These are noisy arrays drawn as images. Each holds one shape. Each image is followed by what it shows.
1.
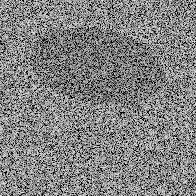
ellipse
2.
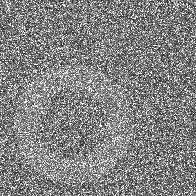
ring
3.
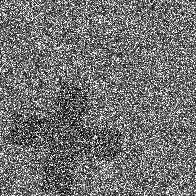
cross
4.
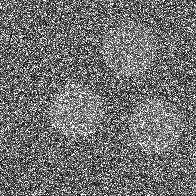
three dots
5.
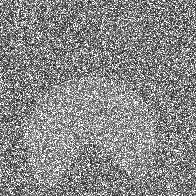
disc with a wedge cut out
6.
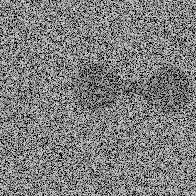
dumbbell
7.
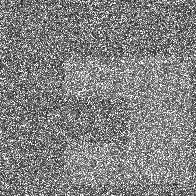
square with a notch
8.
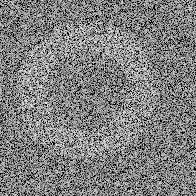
ring
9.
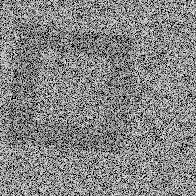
square frame
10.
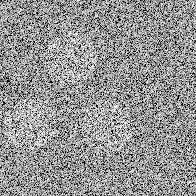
three dots
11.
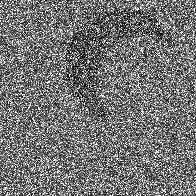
crescent
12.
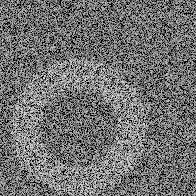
ring
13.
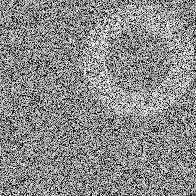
ring
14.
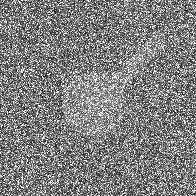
lollipop
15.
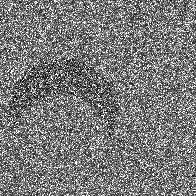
crescent
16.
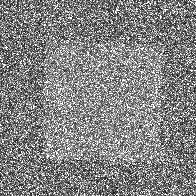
square
